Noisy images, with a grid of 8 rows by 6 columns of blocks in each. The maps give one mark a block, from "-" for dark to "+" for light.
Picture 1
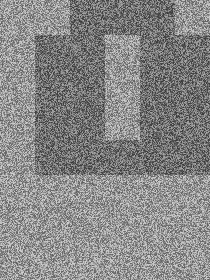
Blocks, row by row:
+ + - - - +
+ - - + - -
+ - - + - -
+ - - + - -
+ - - - - -
+ + + + + +
+ + + + + +
+ + + + + +
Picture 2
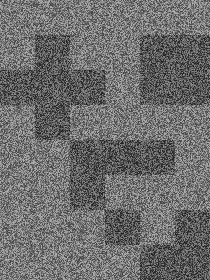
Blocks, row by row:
+ + + + + +
+ - + + - -
- - - + - -
+ - + + + +
+ + - - - +
+ + - + + +
+ + + - + -
+ + + + - -
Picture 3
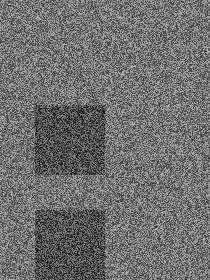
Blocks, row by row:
+ + + + + +
+ + + + + +
+ + + + + +
+ - - + + +
+ - - + + +
+ + + + + +
+ - - + + +
+ - - + + +
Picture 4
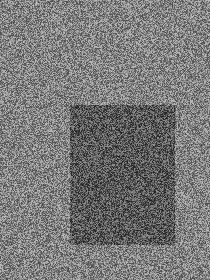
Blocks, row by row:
+ + + + + +
+ + + + + +
+ + + + + +
+ + - - - +
+ + - - - +
+ + - - - +
+ + - - - +
+ + + + + +
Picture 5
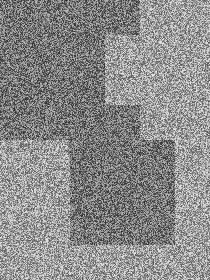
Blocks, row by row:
- - - - + +
- - - + + +
- - - + + +
- - - - + +
+ + - - - +
+ + - - - +
+ + - - - +
+ + + + + +
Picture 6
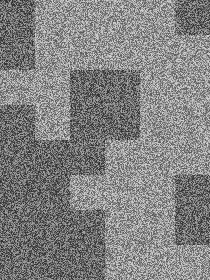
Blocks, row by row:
- + + + + -
- + + + + +
+ + - - + +
- + - - + +
- - - + + +
- - + + + -
- - - + + -
- - - + + +
